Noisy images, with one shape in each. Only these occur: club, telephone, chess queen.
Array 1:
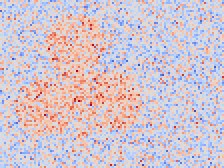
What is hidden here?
red club
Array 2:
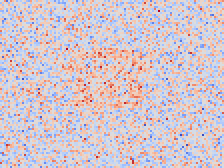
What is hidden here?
red telephone, centre
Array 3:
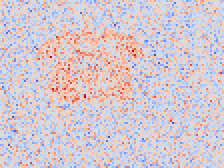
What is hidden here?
red telephone
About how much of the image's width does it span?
half
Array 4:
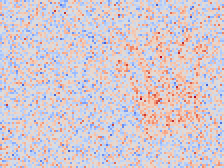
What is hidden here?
red chess queen
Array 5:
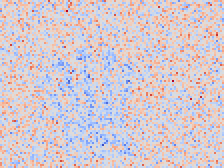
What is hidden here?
blue chess queen
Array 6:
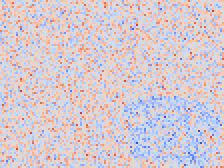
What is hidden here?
blue telephone, bottom right
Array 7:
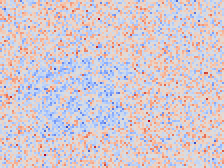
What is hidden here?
blue telephone
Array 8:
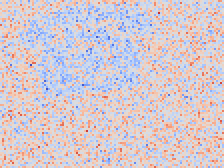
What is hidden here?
blue telephone
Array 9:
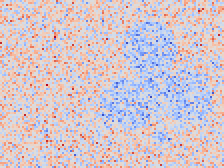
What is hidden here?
blue club
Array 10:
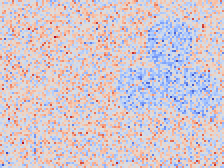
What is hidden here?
blue club
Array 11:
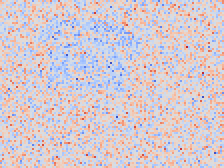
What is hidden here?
blue telephone
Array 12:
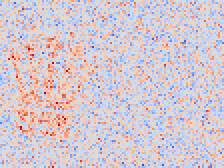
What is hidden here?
red chess queen
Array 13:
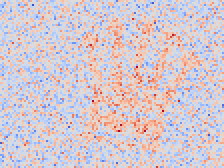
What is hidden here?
red chess queen
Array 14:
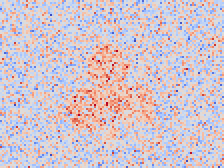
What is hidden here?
red club
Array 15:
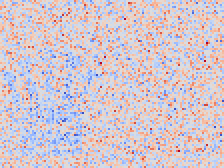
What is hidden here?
blue chess queen
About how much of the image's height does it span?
two thirds
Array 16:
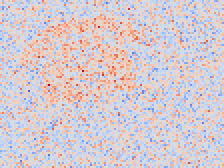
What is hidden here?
red telephone
